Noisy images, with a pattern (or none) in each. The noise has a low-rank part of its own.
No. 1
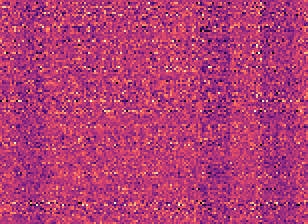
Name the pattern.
bands of columns
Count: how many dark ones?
3
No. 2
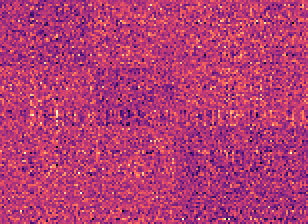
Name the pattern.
blocks along the diagonal
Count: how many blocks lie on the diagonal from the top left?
3
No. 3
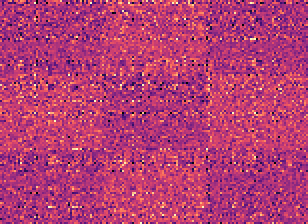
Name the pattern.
a checkerboard
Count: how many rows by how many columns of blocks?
3 by 3
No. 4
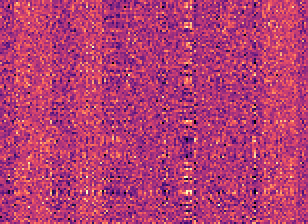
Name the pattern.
bands of columns
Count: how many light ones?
3
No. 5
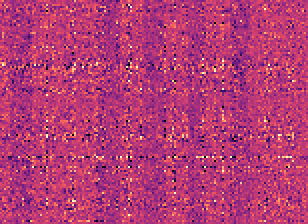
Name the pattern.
bands of columns
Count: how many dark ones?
5
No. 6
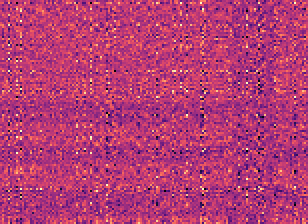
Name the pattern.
bands of rows crossing bands of columns
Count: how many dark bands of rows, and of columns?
3 and 1
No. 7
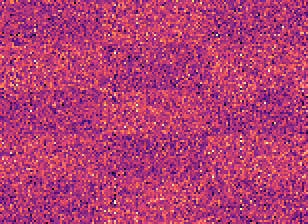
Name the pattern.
a checkerboard
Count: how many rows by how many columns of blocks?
5 by 3
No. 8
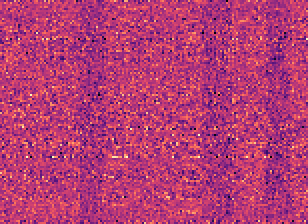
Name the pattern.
bands of columns
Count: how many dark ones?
3
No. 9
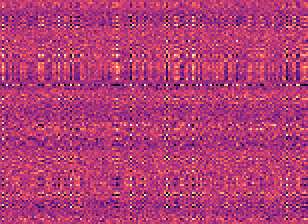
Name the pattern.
bands of rows
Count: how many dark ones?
5
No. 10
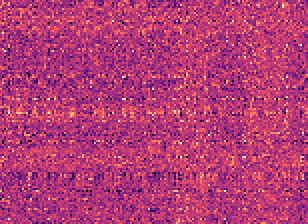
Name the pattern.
bands of rows crossing bands of columns
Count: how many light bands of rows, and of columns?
3 and 2
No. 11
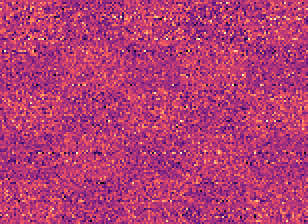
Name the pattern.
a checkerboard
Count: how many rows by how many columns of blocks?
5 by 5
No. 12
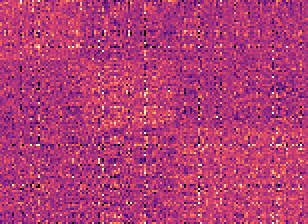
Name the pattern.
blocks along the diagonal
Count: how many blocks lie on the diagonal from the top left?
3
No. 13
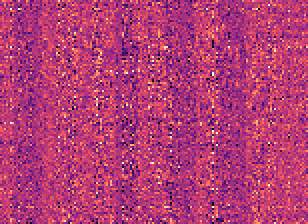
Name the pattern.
bands of columns
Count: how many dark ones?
4
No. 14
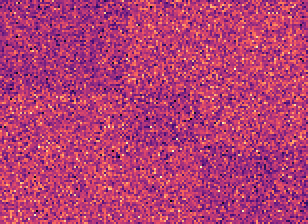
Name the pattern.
blocks along the diagonal
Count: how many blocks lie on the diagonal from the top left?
3
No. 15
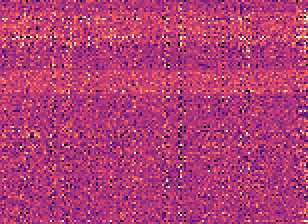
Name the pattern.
bands of rows
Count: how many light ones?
2
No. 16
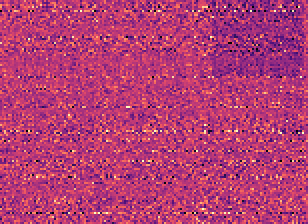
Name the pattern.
one block
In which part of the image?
top right
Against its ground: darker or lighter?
darker
